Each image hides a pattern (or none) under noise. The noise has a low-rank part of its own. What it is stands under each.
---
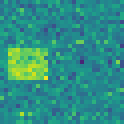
one block
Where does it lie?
middle left
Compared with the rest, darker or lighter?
lighter
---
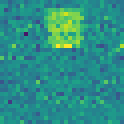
one block
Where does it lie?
top middle
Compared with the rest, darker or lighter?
lighter
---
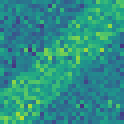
a diagonal band
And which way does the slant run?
bottom left to top right
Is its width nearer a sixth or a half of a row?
a half
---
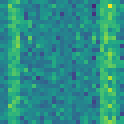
bands of columns
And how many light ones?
2
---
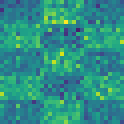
a checkerboard
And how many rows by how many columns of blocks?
5 by 3
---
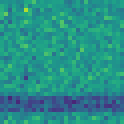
one band of rows
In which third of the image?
bottom
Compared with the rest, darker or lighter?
darker
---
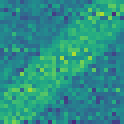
a diagonal band
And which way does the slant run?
bottom left to top right
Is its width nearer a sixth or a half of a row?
a half
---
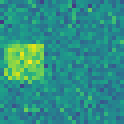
one block
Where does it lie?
middle left
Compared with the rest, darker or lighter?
lighter
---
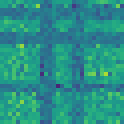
bands of rows crossing bands of columns
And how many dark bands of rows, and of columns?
3 and 2
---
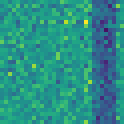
one band of columns
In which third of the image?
right
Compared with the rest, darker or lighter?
darker
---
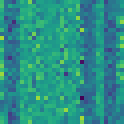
bands of columns
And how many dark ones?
3
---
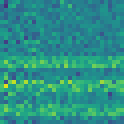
bands of rows
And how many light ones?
3
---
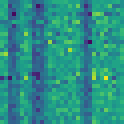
bands of columns
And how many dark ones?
3
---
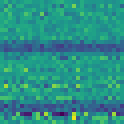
bands of rows
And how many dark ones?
2
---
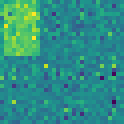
one block
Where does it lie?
top left
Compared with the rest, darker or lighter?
lighter
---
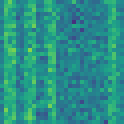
bands of columns
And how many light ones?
4
